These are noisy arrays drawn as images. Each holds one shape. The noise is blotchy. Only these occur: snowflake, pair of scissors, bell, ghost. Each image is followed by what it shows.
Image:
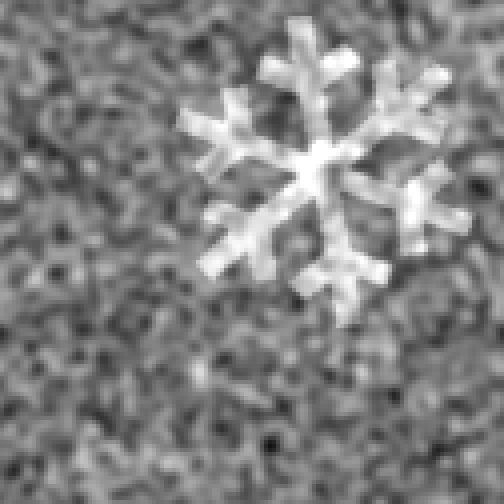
snowflake
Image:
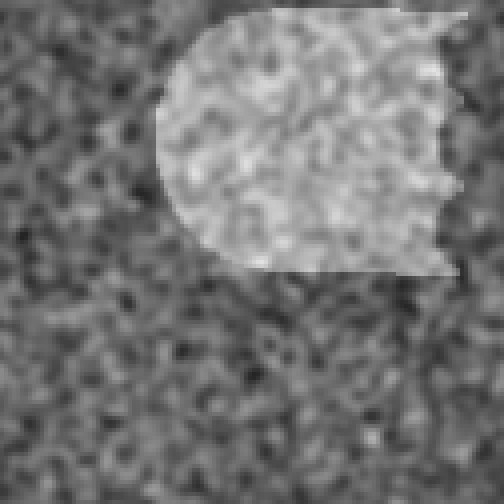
ghost
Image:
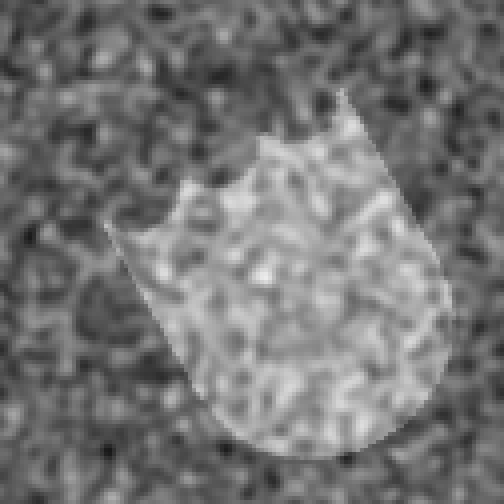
ghost
